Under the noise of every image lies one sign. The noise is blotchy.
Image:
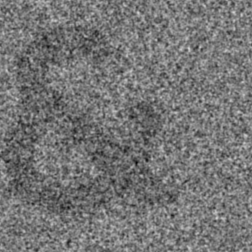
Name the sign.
ampersand
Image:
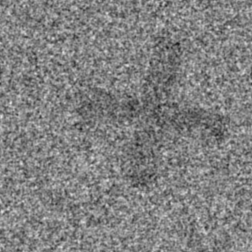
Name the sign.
plus sign
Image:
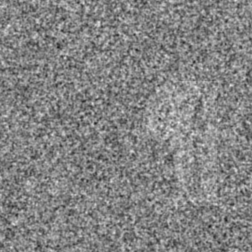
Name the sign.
pilcrow
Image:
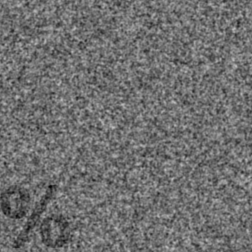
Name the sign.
percent sign
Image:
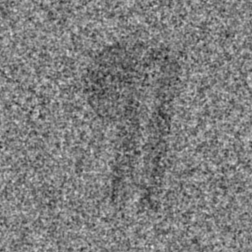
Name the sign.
pilcrow
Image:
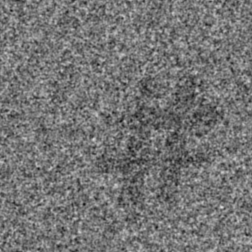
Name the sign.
hash sign
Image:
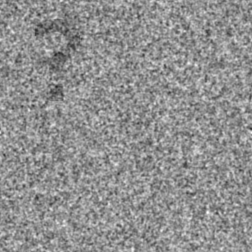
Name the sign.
question mark
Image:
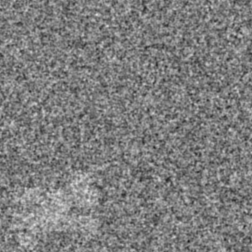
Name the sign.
not-equal sign
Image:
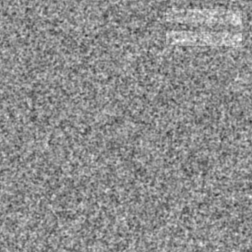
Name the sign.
equals sign
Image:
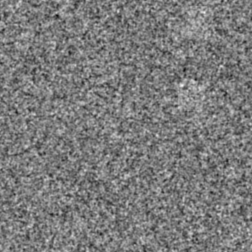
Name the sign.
colon
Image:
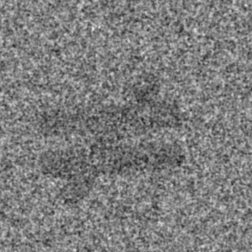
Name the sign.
not-equal sign
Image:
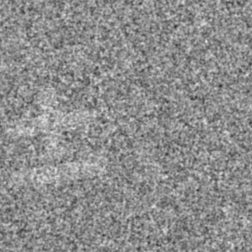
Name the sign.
plus-minus sign
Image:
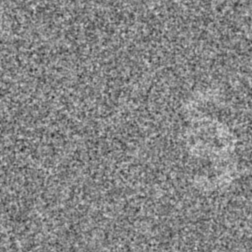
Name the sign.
section sign
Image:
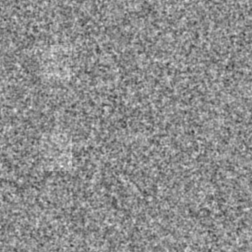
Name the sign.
colon
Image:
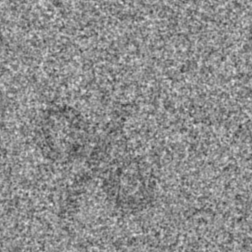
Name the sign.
percent sign
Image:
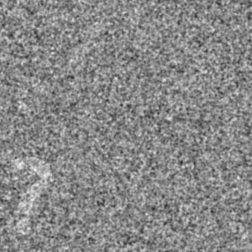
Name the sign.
question mark
